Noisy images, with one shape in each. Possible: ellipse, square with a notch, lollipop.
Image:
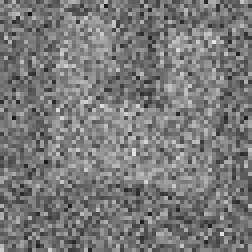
light square with a notch
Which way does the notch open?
up
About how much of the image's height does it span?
two thirds
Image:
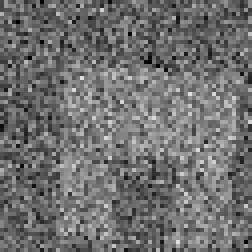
light square with a notch
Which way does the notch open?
down
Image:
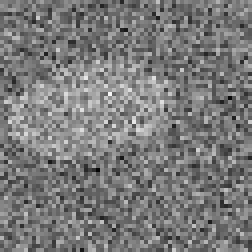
light ellipse
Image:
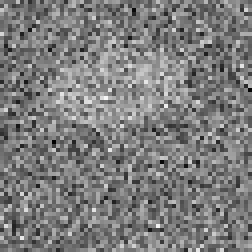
light ellipse
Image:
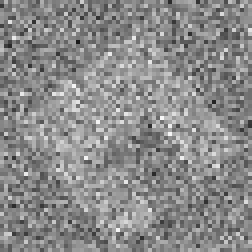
light square with a notch
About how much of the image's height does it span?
nearly all
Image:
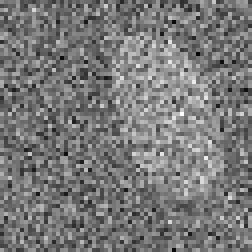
light ellipse
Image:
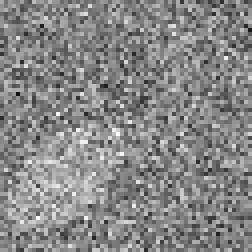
light ellipse
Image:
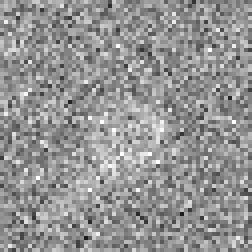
light lollipop
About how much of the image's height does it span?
half
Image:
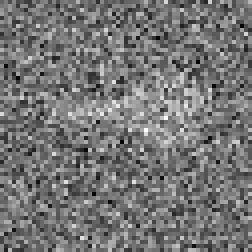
light lollipop
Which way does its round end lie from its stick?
right
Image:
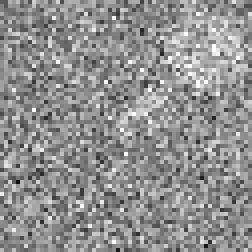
light lollipop
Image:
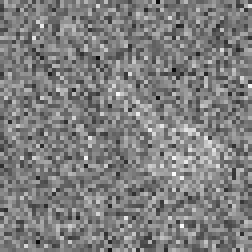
light lollipop
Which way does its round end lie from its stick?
down and right
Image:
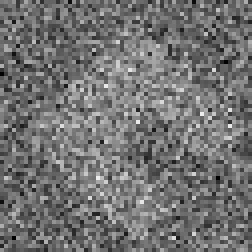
light square with a notch
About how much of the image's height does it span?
nearly all
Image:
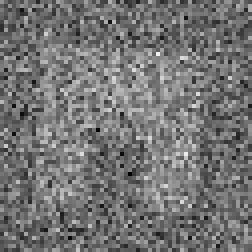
light square with a notch
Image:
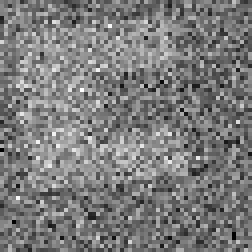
light square with a notch
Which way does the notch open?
right
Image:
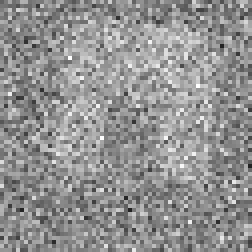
light square with a notch
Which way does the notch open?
down
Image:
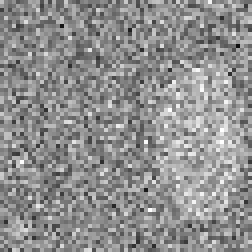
light ellipse
